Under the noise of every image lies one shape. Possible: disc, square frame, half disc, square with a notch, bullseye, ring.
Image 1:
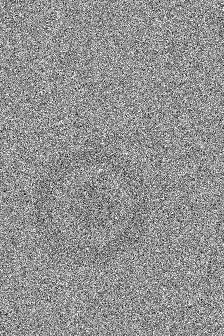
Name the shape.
bullseye
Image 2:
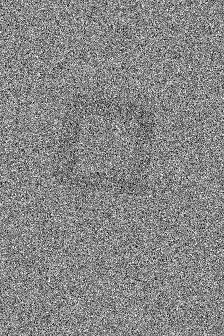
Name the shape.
square frame
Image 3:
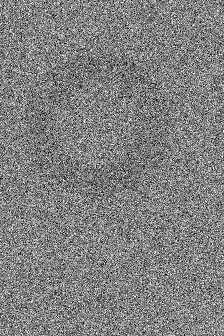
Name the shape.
ring
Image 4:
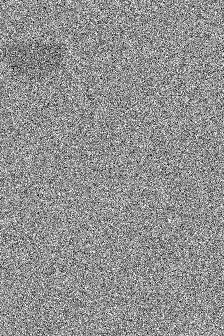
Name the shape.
half disc
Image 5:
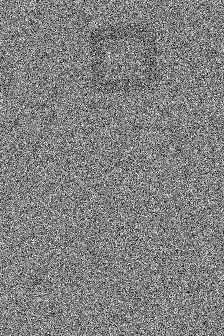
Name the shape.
square frame
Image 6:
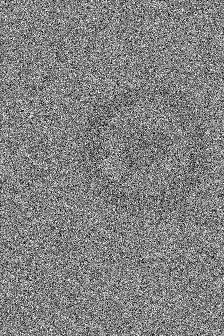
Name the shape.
bullseye
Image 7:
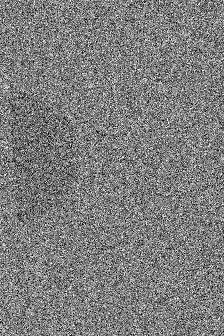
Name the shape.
half disc
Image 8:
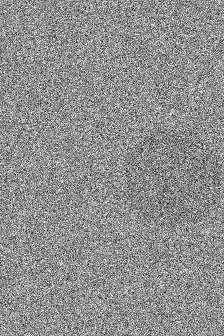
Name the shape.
disc
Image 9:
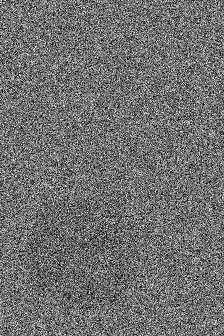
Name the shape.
disc
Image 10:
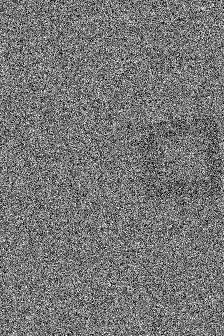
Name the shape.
square frame
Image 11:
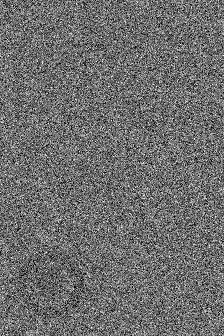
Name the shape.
bullseye
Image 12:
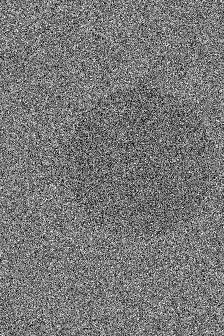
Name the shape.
disc
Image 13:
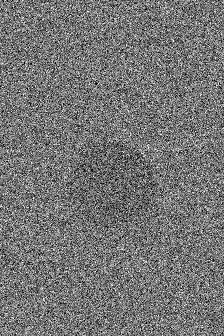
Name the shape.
disc
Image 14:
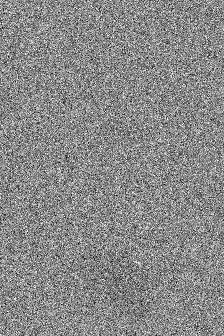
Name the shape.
half disc
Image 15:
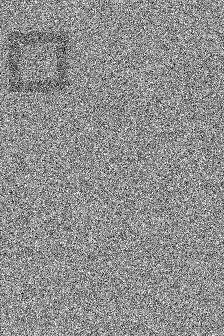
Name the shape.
square frame
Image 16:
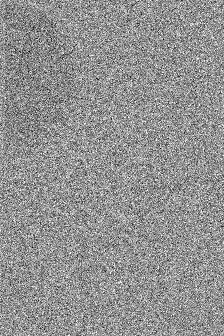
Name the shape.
half disc
